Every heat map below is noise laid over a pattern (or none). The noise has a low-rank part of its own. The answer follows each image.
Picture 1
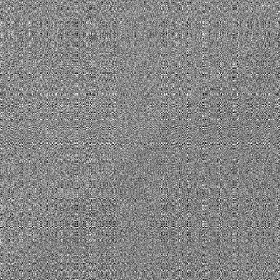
a sharp edge
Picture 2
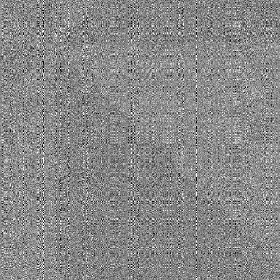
spokes from one point
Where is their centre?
top left
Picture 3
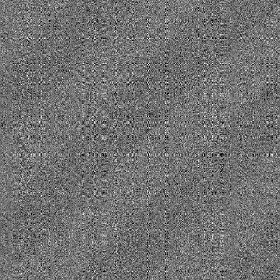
diagonal stripes
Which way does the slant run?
bottom left to top right
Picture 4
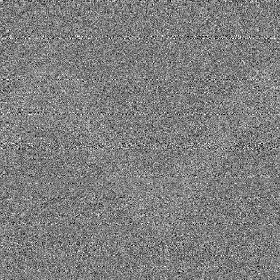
a wavy band
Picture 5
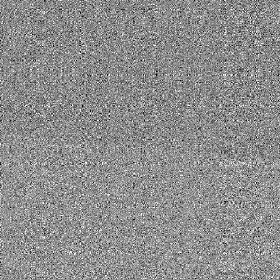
a sharp edge
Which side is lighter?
bottom
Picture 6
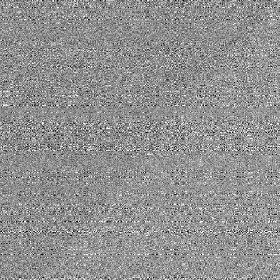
a sharp edge
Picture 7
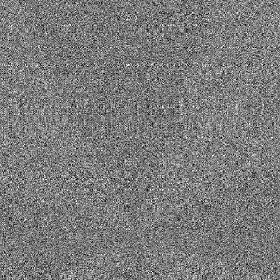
spokes from one point
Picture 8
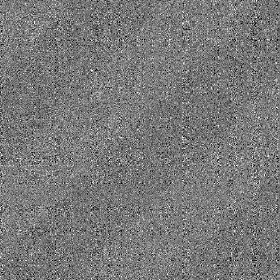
diagonal stripes
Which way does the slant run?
bottom left to top right
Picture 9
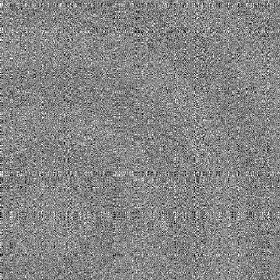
rings round one point
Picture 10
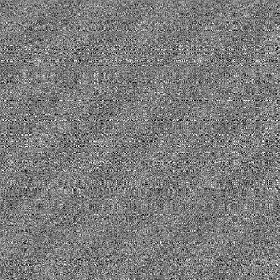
diagonal stripes
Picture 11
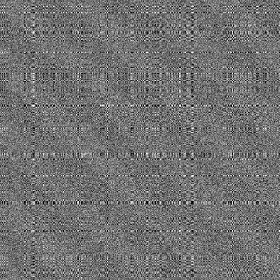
diagonal stripes
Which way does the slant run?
top left to bottom right
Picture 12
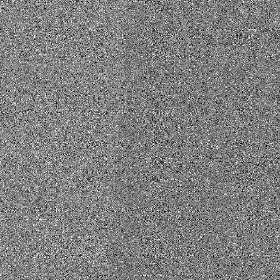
a sharp edge
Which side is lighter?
left
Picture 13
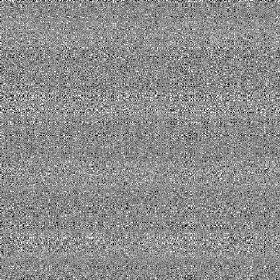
horizontal stripes
